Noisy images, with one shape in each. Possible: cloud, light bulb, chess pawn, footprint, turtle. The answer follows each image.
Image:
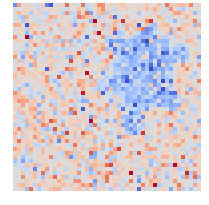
blue turtle
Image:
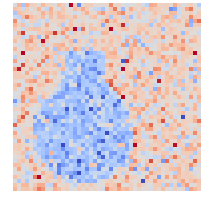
blue light bulb
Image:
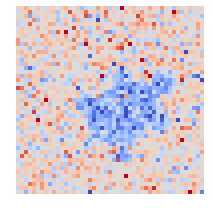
blue turtle
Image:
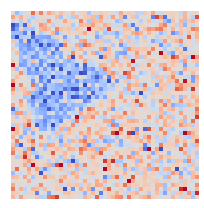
blue chess pawn
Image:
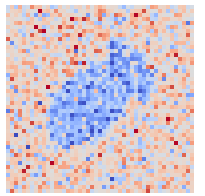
blue footprint
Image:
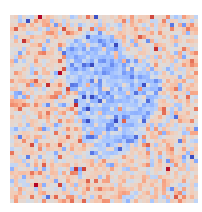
blue cloud
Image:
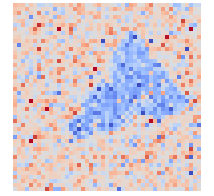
blue chess pawn
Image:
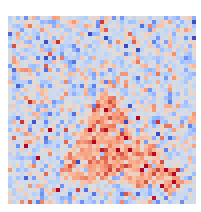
red chess pawn
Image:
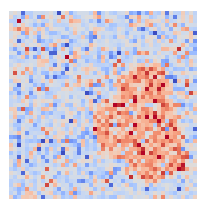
red cloud
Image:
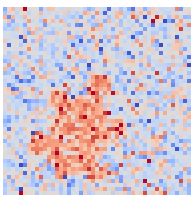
red turtle
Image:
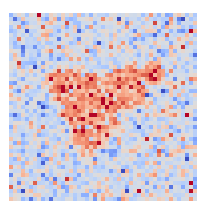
red chess pawn
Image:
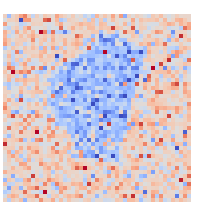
blue cloud
